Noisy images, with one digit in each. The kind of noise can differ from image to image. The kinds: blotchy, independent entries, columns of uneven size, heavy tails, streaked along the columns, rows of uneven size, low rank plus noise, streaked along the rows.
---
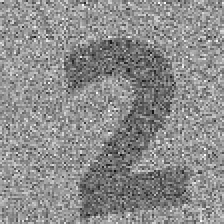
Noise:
low rank plus noise
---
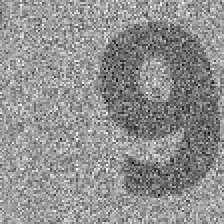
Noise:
low rank plus noise
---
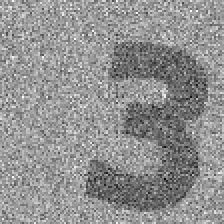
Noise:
low rank plus noise
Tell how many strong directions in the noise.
one
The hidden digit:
3
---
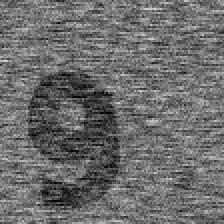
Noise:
streaked along the rows
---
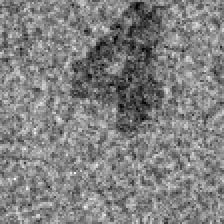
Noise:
blotchy
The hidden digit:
4
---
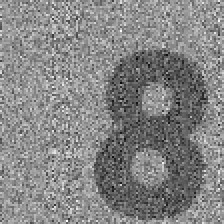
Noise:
columns of uneven size
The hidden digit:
8
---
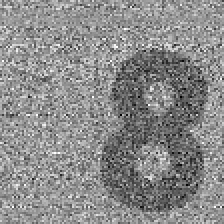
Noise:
rows of uneven size
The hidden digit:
8
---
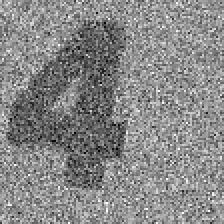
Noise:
independent entries
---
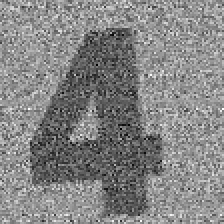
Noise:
rows of uneven size
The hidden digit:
4
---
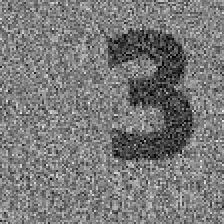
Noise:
low rank plus noise
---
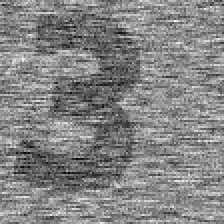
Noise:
streaked along the rows
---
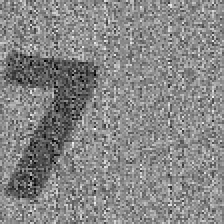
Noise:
columns of uneven size
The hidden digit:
7
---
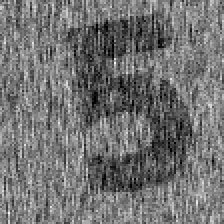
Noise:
streaked along the columns
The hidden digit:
5
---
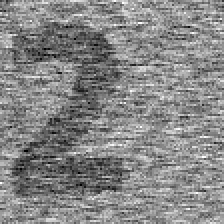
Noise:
streaked along the rows
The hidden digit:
2
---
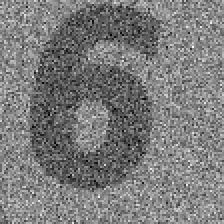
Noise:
independent entries
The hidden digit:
6
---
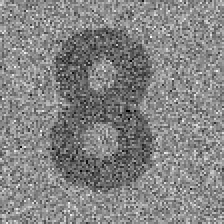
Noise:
independent entries
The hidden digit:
8
